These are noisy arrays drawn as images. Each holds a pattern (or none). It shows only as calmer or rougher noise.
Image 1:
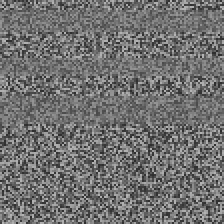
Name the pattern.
bands of rows
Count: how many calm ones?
3
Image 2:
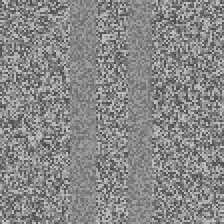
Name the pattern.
bands of columns
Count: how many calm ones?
2
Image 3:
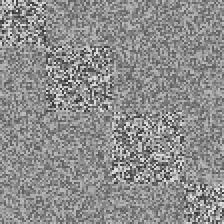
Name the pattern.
blocks along the diagonal
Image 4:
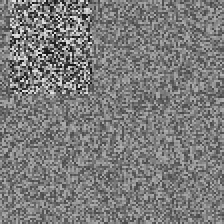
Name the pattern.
one block
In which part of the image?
top left
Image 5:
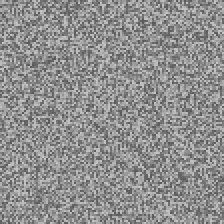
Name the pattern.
only noise
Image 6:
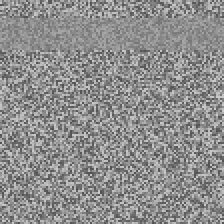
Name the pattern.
one band of rows
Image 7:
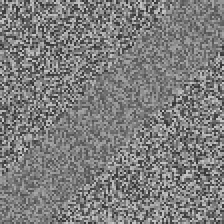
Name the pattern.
a diagonal band
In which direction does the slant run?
bottom left to top right
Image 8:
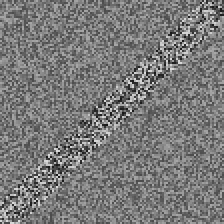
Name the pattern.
a diagonal band
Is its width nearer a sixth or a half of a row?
a sixth
